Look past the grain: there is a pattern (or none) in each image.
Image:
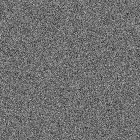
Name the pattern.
only noise
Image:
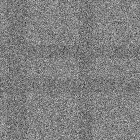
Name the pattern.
bands of rows crossing bands of columns
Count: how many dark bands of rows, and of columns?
2 and 2
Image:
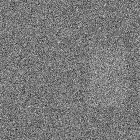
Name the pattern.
one block
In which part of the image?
middle right
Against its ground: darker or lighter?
lighter
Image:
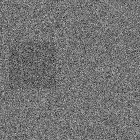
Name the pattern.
one block
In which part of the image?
middle left
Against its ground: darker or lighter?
darker
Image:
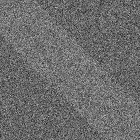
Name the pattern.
a diagonal band
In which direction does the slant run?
top left to bottom right
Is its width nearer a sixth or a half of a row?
a half
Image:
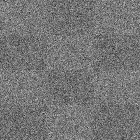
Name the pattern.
a checkerboard
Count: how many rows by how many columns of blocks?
4 by 3
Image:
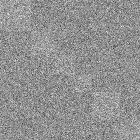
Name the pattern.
blocks along the diagonal
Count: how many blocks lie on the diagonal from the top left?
6
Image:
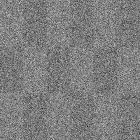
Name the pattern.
a checkerboard
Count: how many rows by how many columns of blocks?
3 by 6
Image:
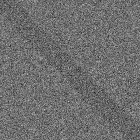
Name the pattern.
a diagonal band
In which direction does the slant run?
top left to bottom right
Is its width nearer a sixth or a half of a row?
a sixth
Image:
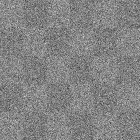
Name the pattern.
a checkerboard
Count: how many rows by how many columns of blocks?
5 by 6
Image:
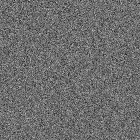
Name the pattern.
only noise
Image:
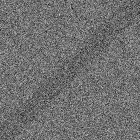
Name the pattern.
a diagonal band
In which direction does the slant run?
bottom left to top right
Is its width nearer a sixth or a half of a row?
a sixth
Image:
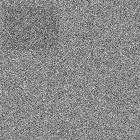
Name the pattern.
one block
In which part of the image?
top left
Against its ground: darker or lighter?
darker
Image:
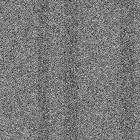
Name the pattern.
bands of columns
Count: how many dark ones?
3
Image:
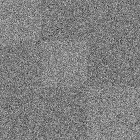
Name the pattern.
blocks along the diagonal
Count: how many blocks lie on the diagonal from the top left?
3
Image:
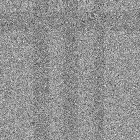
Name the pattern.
bands of rows crossing bands of columns
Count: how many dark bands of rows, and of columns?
1 and 3
